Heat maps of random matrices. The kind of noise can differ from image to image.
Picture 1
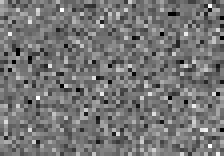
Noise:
heavy tails
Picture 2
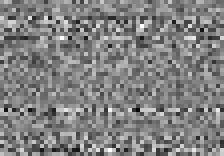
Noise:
rows of uneven size
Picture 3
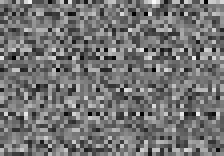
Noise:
rows of uneven size
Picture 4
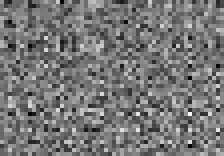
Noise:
low rank plus noise
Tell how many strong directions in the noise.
two
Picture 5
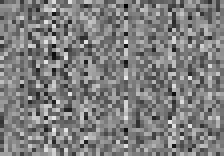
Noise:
columns of uneven size
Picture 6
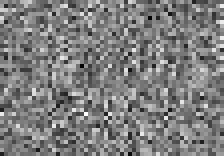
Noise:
low rank plus noise
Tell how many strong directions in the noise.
three or four
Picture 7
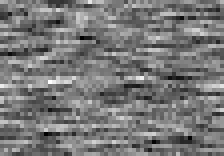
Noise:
streaked along the rows
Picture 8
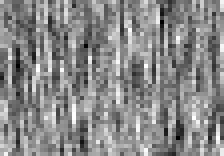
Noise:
streaked along the columns
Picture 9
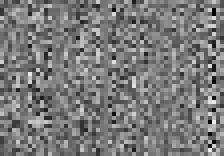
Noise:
columns of uneven size
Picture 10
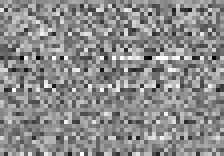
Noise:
rows of uneven size
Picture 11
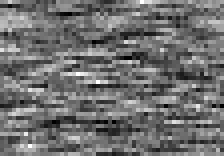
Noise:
streaked along the rows
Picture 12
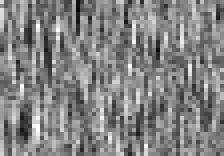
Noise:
streaked along the columns
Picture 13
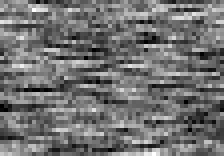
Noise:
streaked along the rows
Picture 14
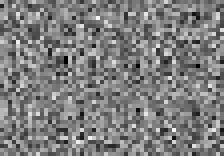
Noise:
low rank plus noise
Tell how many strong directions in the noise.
two
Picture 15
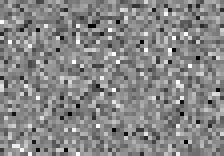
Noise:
heavy tails
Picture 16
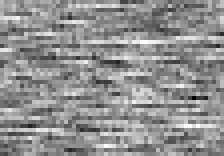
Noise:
streaked along the rows
